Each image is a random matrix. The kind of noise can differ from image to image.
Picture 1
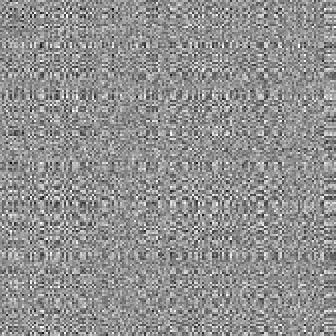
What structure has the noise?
low rank plus noise
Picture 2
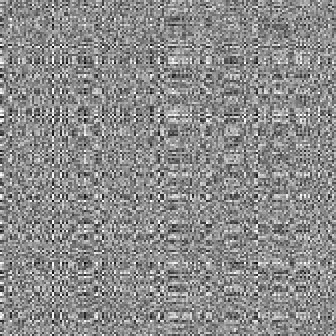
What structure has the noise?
low rank plus noise
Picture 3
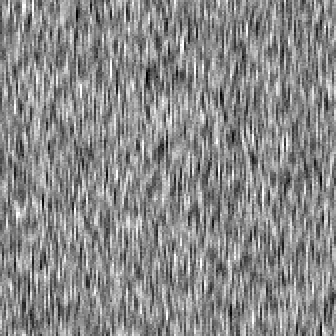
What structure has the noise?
streaked along the columns
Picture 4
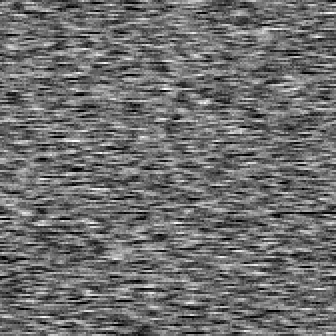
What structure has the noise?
streaked along the rows
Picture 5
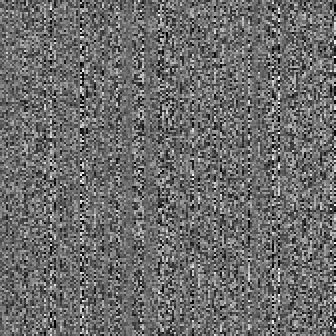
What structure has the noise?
columns of uneven size
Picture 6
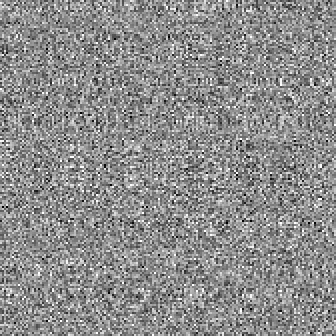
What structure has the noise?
low rank plus noise
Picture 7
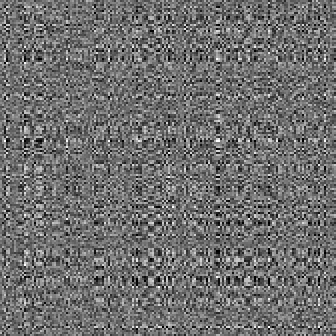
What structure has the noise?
low rank plus noise
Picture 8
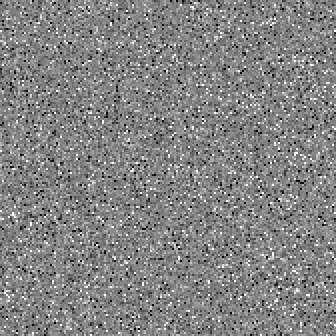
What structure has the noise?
heavy tails
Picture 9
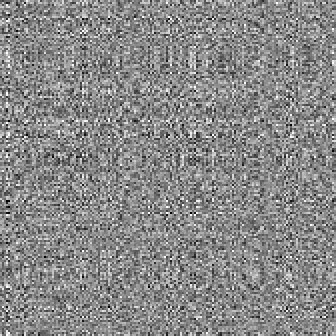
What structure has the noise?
low rank plus noise
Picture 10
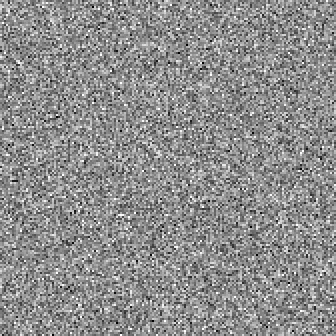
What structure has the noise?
independent entries
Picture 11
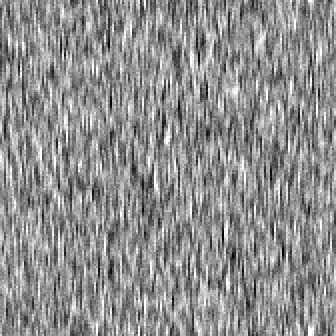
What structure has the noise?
streaked along the columns
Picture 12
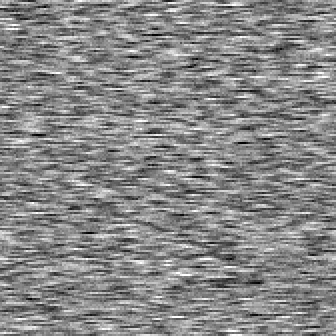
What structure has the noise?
streaked along the rows
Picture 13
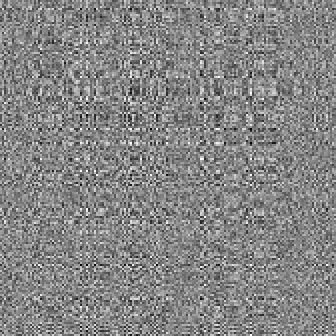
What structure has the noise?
low rank plus noise
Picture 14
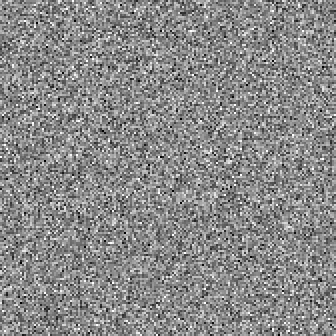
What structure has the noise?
independent entries
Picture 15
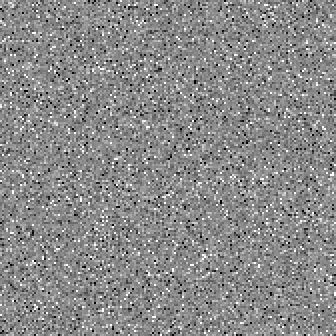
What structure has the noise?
heavy tails
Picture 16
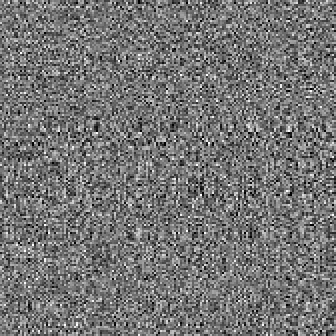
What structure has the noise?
low rank plus noise
